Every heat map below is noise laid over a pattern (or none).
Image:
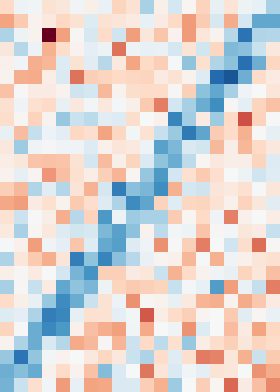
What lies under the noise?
a diagonal band
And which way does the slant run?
bottom left to top right
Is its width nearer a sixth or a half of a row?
a sixth
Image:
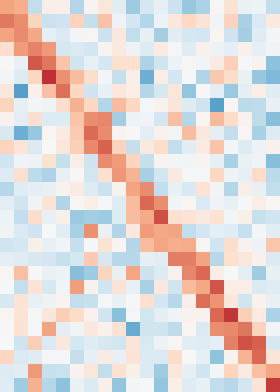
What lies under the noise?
a diagonal band
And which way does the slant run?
top left to bottom right
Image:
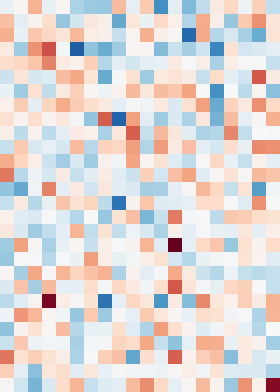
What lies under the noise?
only noise
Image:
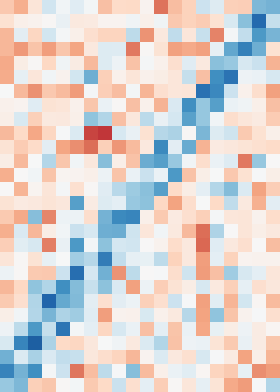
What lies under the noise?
a diagonal band
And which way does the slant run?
bottom left to top right
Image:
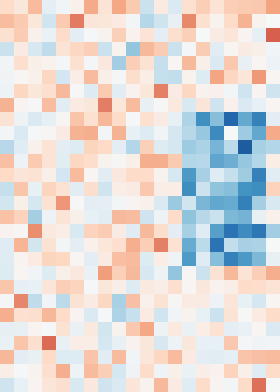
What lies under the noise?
one block
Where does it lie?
middle right
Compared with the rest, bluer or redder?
bluer
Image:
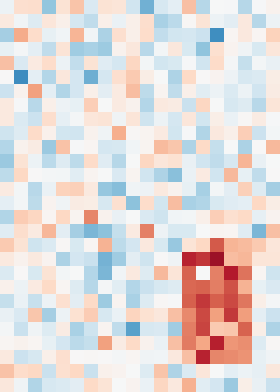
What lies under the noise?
one block
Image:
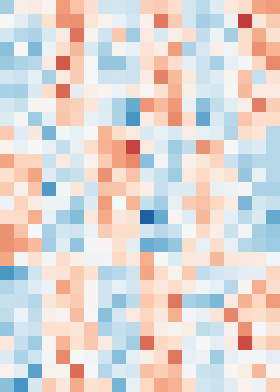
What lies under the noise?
a checkerboard
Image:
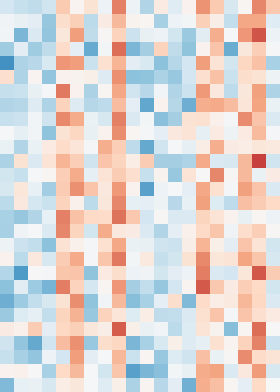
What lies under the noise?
bands of columns
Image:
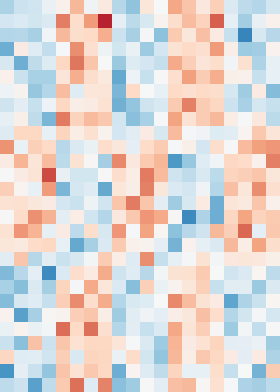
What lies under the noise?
a checkerboard
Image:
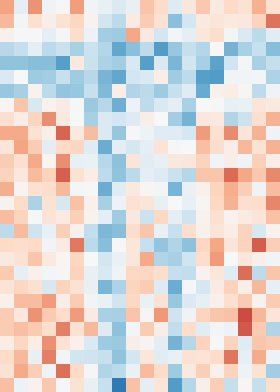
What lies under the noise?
bands of rows crossing bands of columns
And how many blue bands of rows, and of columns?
1 and 2
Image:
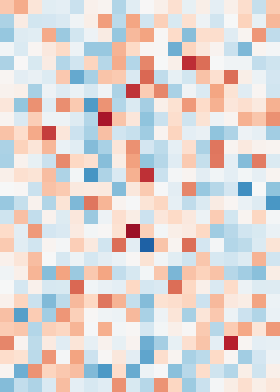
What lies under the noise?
only noise
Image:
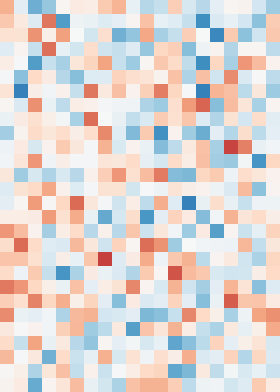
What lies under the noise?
only noise
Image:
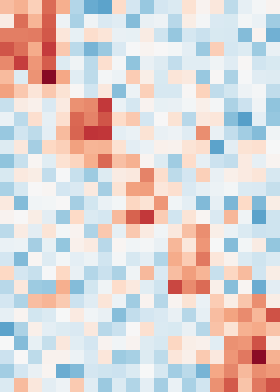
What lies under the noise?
blocks along the diagonal
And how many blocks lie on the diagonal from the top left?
5
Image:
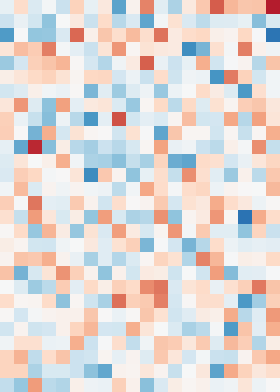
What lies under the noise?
only noise
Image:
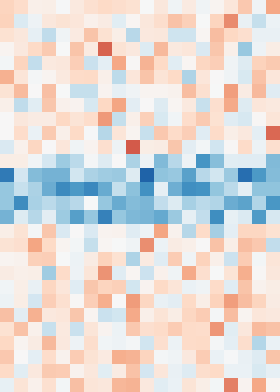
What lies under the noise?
one band of rows
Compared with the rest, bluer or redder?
bluer
